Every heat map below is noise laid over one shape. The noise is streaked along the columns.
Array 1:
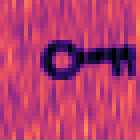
key
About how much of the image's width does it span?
two thirds
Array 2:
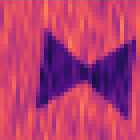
bow tie
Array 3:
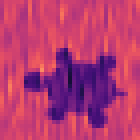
turtle
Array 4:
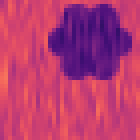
flower
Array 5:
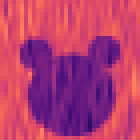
bear's head
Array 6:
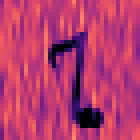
musical note
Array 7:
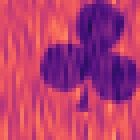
club
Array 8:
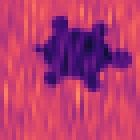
turtle
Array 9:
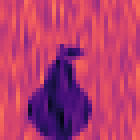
pear
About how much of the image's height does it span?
two thirds
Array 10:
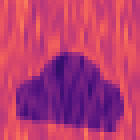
cloud
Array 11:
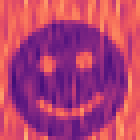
smiling face
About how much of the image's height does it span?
nearly all
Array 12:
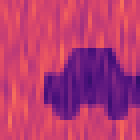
car
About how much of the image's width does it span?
two thirds
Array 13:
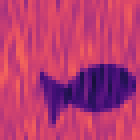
fish
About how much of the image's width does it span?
two thirds
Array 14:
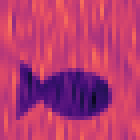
fish
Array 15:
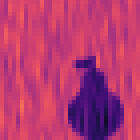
pear
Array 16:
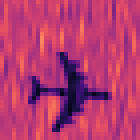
airplane
